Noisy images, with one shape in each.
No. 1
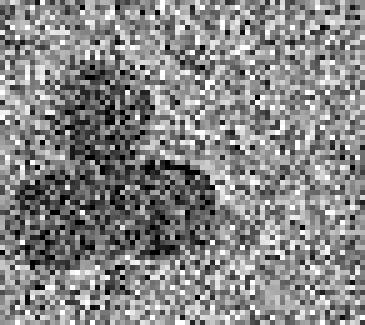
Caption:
dark club
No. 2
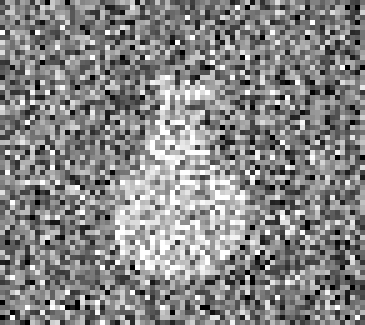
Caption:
light pear
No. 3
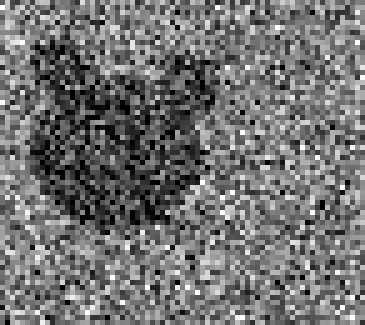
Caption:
dark bear's head
